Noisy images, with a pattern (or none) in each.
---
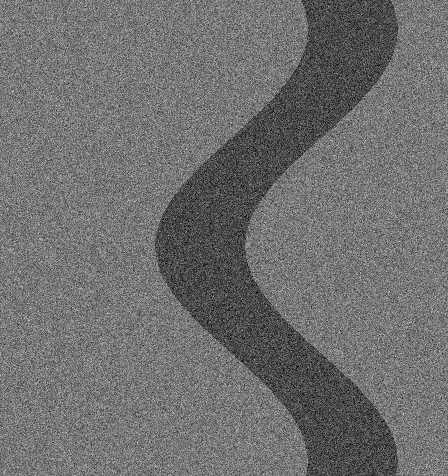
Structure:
a wavy band
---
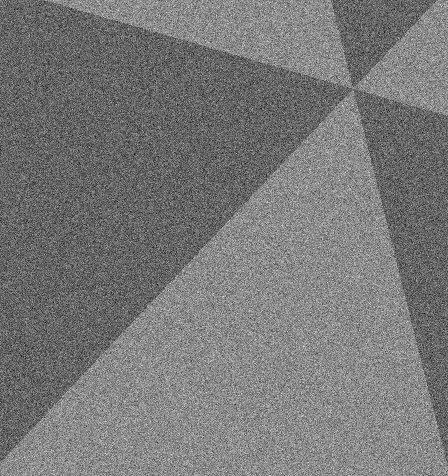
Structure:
spokes from one point
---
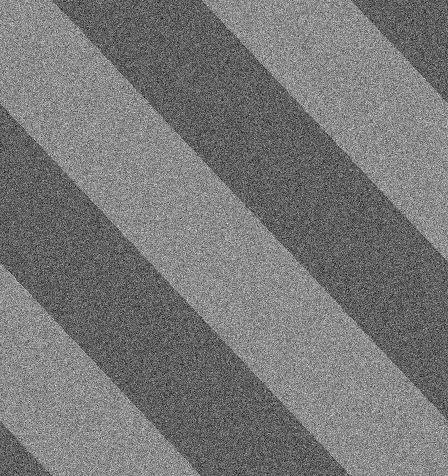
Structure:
diagonal stripes
